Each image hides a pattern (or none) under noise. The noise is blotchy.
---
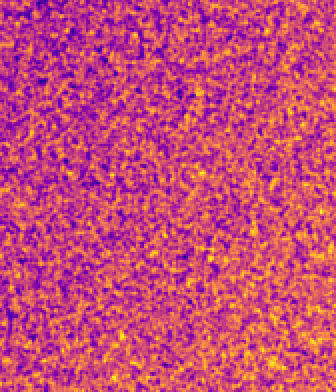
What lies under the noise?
a smooth slope
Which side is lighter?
bottom right
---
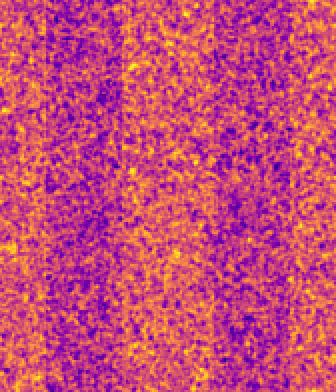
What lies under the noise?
vertical stripes
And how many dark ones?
2
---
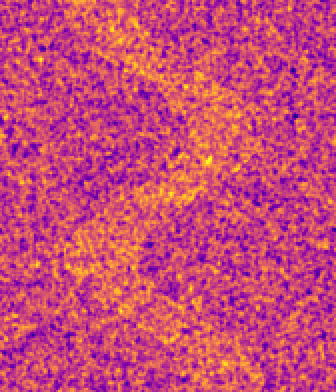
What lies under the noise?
a wavy band
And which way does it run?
top to bottom
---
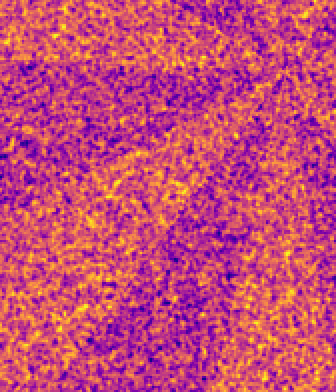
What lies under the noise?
spokes from one point
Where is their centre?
top right
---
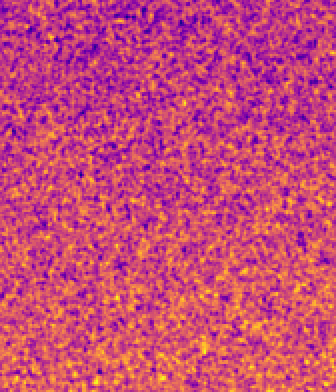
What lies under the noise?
a smooth slope
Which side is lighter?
bottom
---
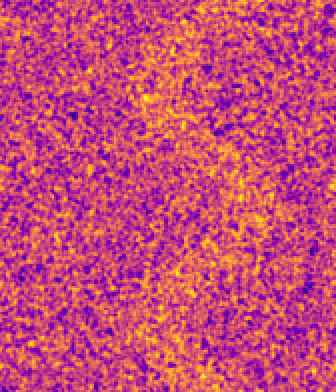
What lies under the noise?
a wavy band
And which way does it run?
top to bottom
